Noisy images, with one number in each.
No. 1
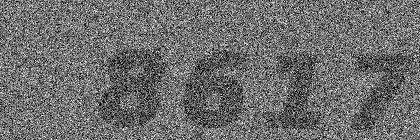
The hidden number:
8617
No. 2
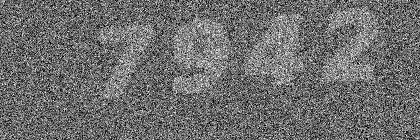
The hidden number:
7942
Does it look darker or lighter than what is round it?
lighter
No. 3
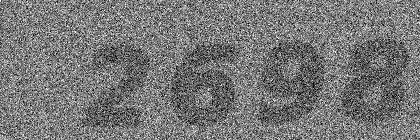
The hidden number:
2698
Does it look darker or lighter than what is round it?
darker
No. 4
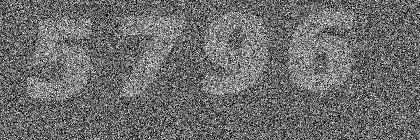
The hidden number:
5796
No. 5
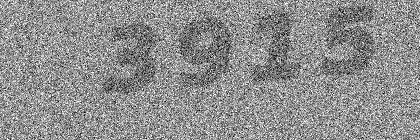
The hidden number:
3915
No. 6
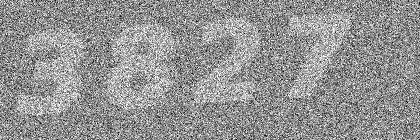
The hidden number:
3827
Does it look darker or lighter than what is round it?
lighter
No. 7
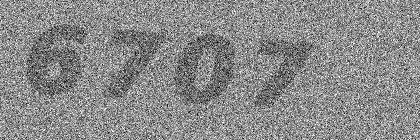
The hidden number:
6707
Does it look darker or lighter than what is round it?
darker
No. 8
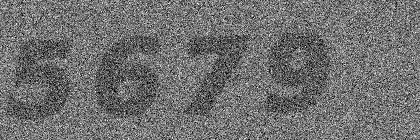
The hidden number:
5679
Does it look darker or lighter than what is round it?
darker
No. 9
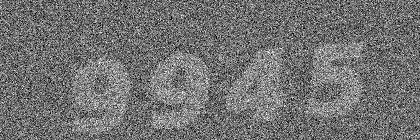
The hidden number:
9945
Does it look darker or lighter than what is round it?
lighter
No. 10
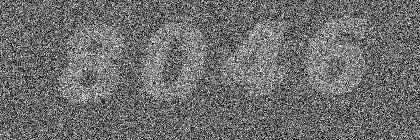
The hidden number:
8046
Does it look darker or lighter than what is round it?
lighter
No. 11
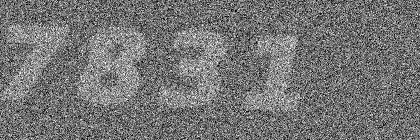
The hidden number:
7831
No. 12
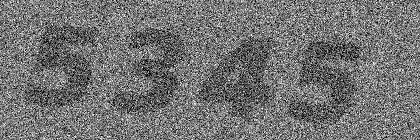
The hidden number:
5345
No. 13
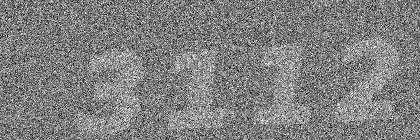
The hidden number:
3112
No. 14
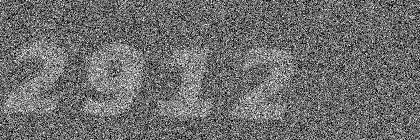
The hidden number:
2912
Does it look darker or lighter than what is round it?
lighter
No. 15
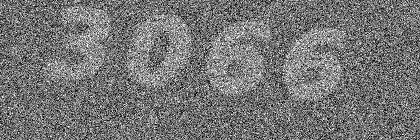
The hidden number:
3066
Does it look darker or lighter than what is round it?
lighter
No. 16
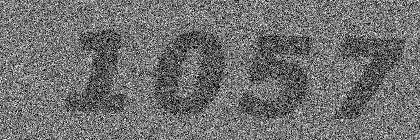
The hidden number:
1057
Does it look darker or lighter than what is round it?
darker
